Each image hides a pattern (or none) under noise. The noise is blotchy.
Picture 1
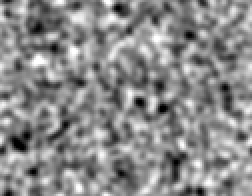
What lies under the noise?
only noise
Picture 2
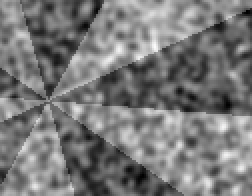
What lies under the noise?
spokes from one point
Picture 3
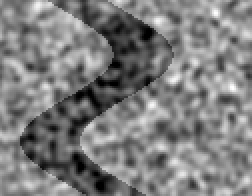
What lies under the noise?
a wavy band
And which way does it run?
top to bottom
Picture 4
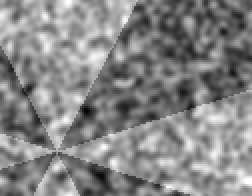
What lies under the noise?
spokes from one point
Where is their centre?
bottom left
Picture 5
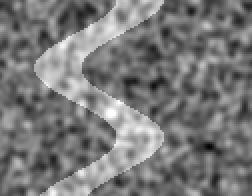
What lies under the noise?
a wavy band
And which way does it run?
top to bottom
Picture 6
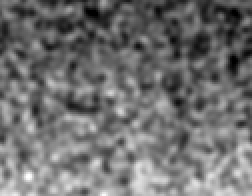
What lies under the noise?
a smooth slope
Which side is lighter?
bottom
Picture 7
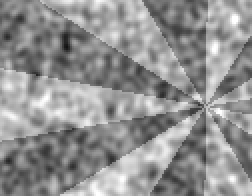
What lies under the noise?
spokes from one point
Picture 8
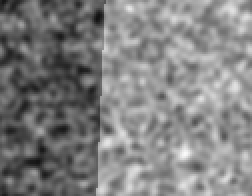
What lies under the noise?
a sharp edge
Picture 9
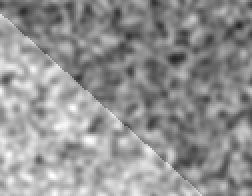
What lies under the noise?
a sharp edge
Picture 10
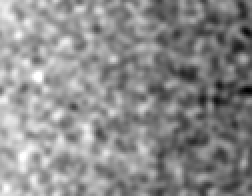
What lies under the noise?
a smooth slope
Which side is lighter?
left
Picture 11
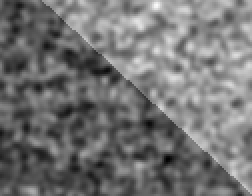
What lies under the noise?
a sharp edge
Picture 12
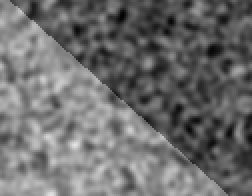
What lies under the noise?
a sharp edge
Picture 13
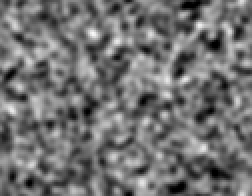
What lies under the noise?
only noise
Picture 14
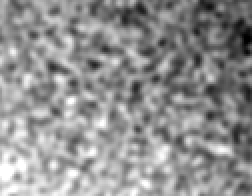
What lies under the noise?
a smooth slope
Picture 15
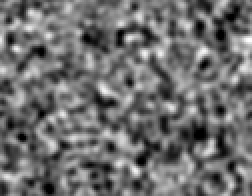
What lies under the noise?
only noise
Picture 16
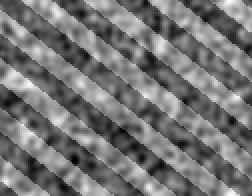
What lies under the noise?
diagonal stripes
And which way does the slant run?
top left to bottom right
